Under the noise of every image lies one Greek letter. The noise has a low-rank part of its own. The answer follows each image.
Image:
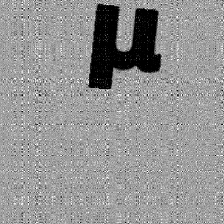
mu
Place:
top middle
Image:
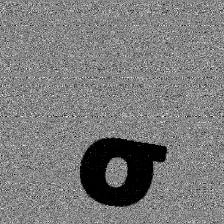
sigma
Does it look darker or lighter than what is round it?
darker
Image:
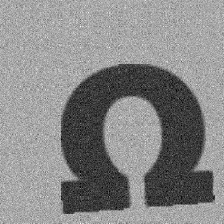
omega
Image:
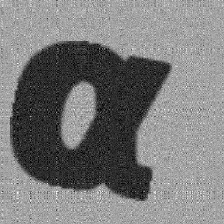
alpha
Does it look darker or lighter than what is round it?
darker
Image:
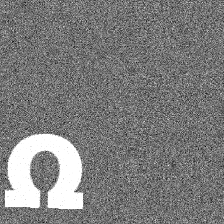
omega
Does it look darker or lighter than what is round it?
lighter
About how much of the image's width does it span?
a third
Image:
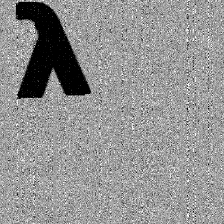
lambda
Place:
top left
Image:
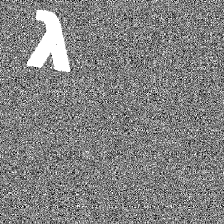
lambda
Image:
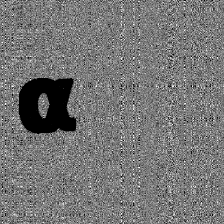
alpha
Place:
middle left
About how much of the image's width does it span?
a quarter
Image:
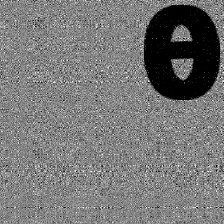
theta
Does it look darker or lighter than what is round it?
darker
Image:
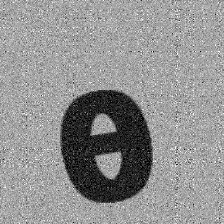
theta
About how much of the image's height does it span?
half
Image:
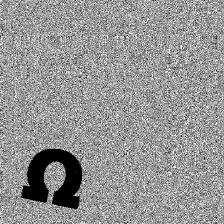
omega
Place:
bottom left
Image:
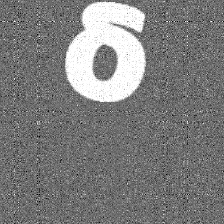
delta
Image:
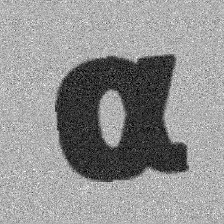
alpha
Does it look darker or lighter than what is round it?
darker
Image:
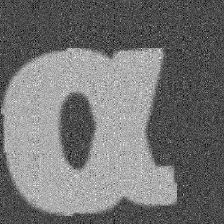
alpha
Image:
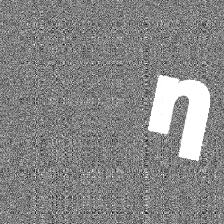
eta
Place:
middle right
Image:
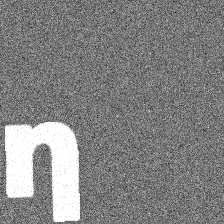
eta
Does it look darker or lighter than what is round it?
lighter
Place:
bottom left
